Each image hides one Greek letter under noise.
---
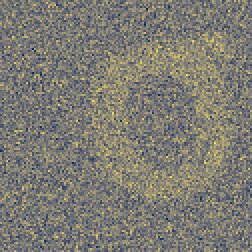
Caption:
light sigma
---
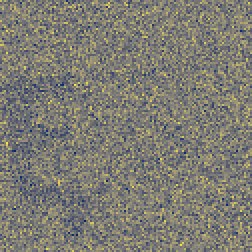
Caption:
dark xi
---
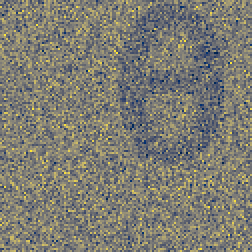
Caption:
dark theta
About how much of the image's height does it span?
two thirds
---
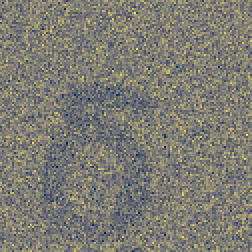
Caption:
dark delta
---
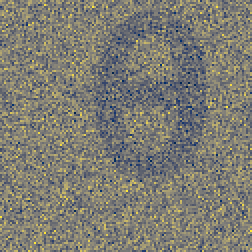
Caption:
dark theta
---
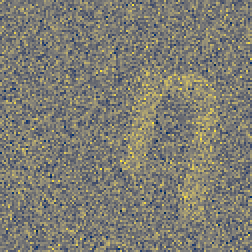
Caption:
light eta
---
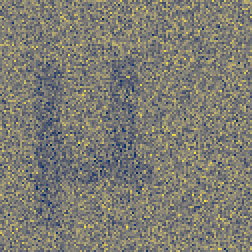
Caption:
dark mu
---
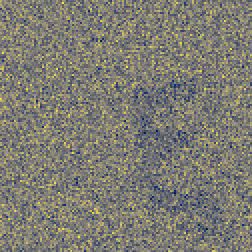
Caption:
dark xi
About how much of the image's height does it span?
two thirds
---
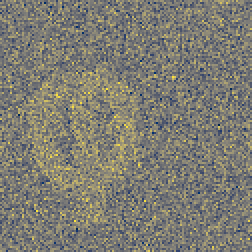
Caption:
light phi
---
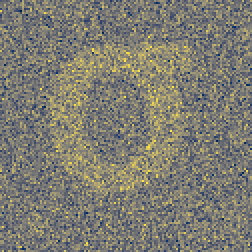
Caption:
light sigma
